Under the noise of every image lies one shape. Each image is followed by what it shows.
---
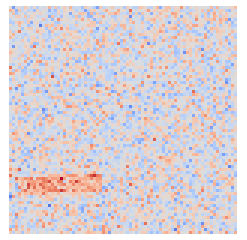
bar
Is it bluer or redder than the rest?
redder
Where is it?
bottom left
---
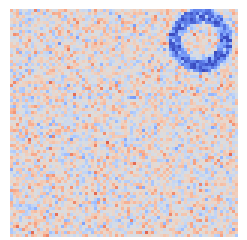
ring
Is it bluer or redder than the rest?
bluer
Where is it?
top right
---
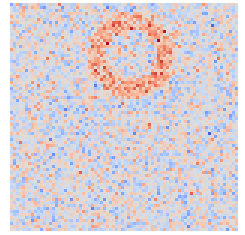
ring
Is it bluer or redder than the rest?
redder
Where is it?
top middle
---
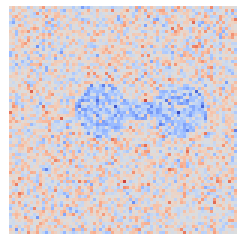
dumbbell
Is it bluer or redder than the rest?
bluer
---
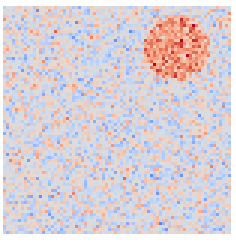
disc
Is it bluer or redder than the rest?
redder
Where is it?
top right
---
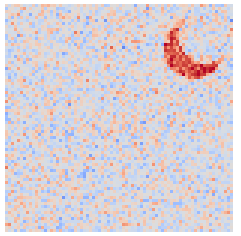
crescent
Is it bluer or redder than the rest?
redder
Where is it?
top right
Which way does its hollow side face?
up and right
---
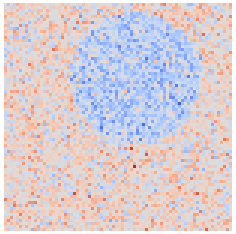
disc
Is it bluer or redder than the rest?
bluer
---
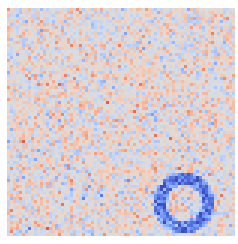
ring
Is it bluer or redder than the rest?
bluer
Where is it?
bottom right
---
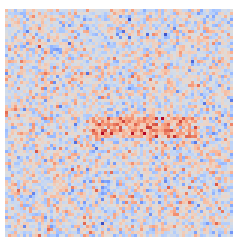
bar
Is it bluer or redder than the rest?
redder
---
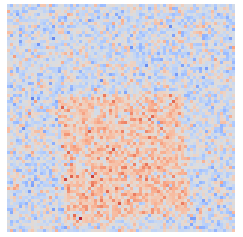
square
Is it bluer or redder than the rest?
redder
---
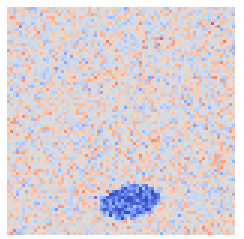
ellipse
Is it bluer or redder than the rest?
bluer
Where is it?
bottom middle
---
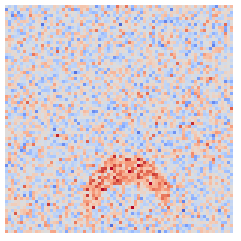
crescent
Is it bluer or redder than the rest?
redder
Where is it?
bottom middle
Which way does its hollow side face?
down
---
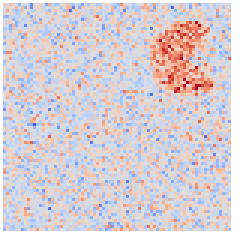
disc with a wedge cut out
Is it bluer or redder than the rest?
redder
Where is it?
top right
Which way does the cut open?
right
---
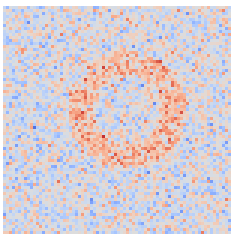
ring
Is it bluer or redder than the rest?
redder
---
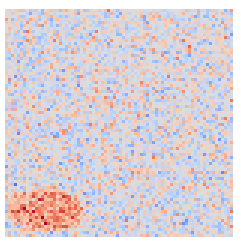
ellipse
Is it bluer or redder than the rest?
redder
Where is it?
bottom left
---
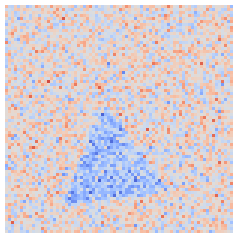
triangle
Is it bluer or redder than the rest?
bluer
